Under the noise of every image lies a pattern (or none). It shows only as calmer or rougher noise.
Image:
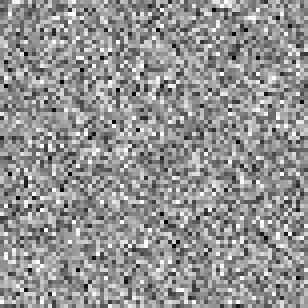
only noise
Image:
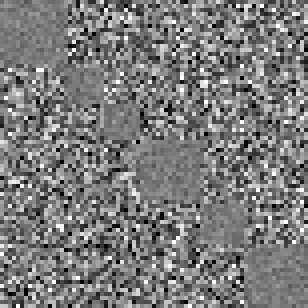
blocks along the diagonal
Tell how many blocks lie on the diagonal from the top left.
6
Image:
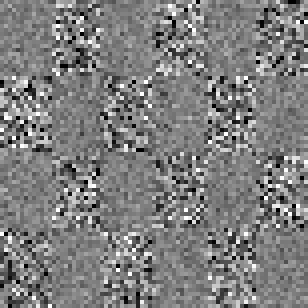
a checkerboard
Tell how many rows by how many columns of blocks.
4 by 6
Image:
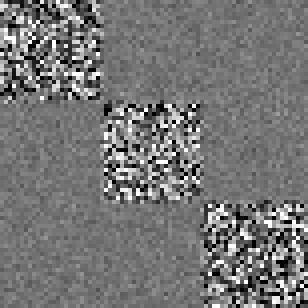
blocks along the diagonal
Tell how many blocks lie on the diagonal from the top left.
3
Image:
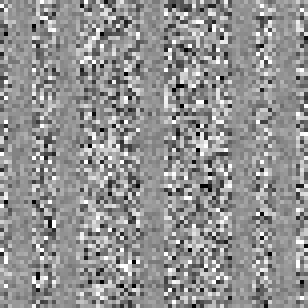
bands of columns
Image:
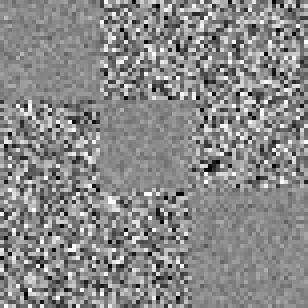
blocks along the diagonal
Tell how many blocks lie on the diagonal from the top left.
3
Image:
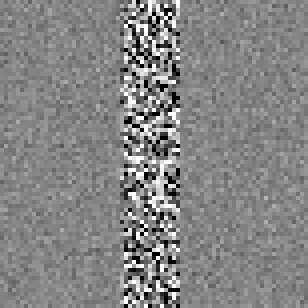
one band of columns
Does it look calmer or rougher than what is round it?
rougher
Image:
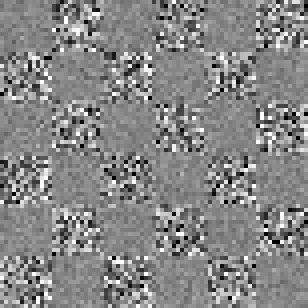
a checkerboard
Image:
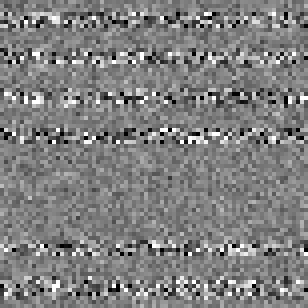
bands of rows
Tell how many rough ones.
6
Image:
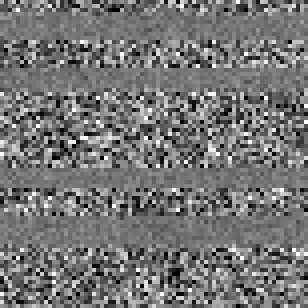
bands of rows
